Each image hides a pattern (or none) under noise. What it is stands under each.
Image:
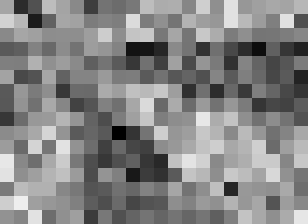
spokes from one point
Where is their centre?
top left
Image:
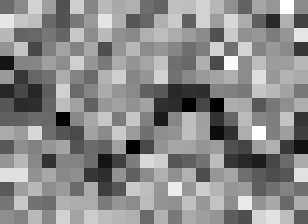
a wavy band
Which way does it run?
left to right
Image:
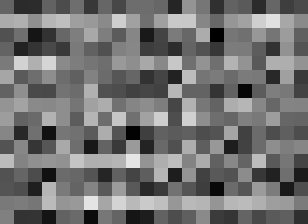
horizontal stripes
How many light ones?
5
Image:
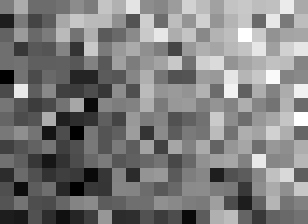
a smooth slope
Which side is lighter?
top right
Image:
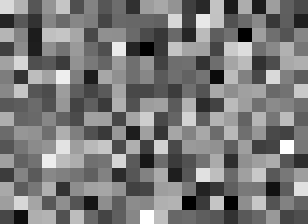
only noise
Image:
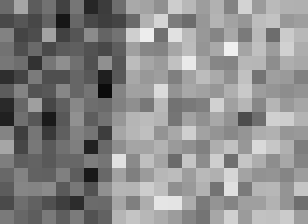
a sharp edge
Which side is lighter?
right
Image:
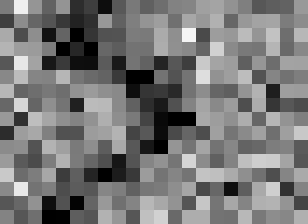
a wavy band
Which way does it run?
top to bottom
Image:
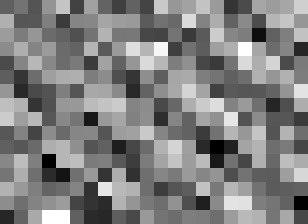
diagonal stripes
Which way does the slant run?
top left to bottom right
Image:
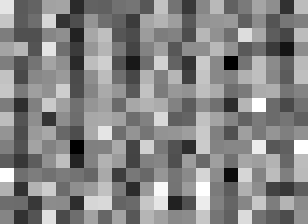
vertical stripes
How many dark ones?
6
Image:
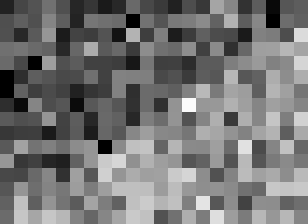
a sharp edge
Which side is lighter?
bottom right
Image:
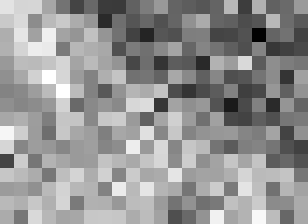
a sharp edge
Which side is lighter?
bottom left
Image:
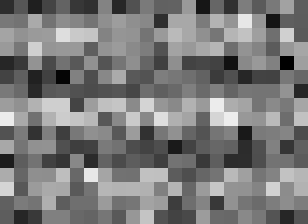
horizontal stripes
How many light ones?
3
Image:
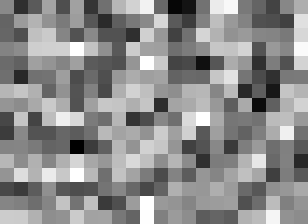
rings round one point
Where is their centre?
top left
